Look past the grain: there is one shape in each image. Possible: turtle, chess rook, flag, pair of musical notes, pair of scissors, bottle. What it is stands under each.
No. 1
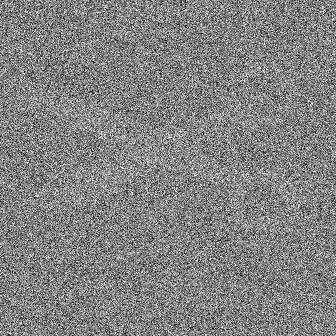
pair of scissors
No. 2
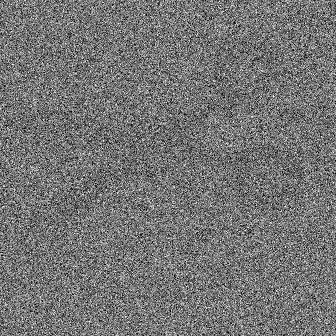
pair of scissors
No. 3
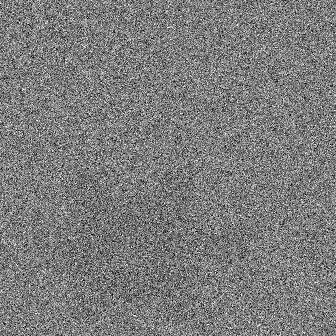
turtle
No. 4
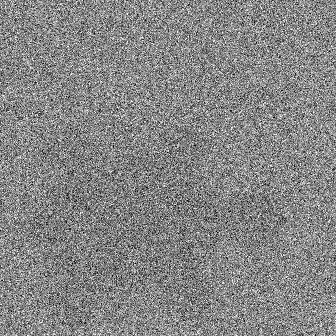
turtle
